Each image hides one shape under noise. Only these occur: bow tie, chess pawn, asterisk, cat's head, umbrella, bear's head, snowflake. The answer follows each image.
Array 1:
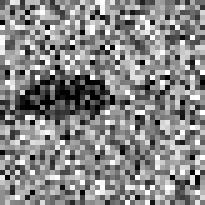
umbrella
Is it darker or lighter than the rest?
darker
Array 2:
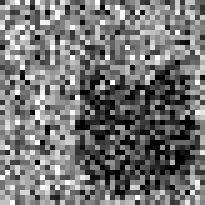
cat's head
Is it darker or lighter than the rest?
darker
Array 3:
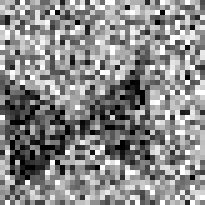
bow tie
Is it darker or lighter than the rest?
darker
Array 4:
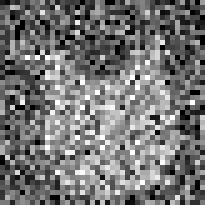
cat's head
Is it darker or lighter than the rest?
lighter
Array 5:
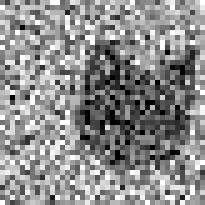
cat's head
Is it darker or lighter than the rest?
darker
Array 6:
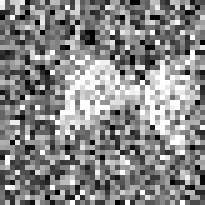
bow tie
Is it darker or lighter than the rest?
lighter
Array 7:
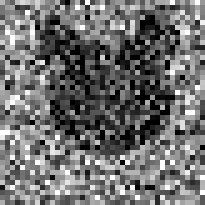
bear's head
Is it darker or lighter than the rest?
darker
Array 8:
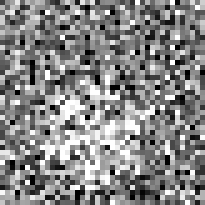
snowflake
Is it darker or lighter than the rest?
lighter
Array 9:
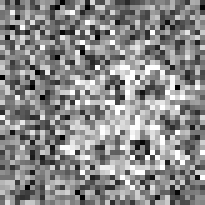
snowflake
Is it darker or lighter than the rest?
lighter
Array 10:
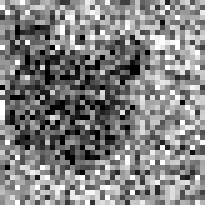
bear's head
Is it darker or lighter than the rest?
darker
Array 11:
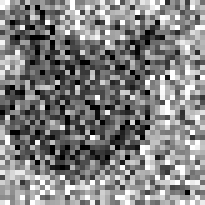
bear's head
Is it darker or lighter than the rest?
darker
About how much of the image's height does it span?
nearly all
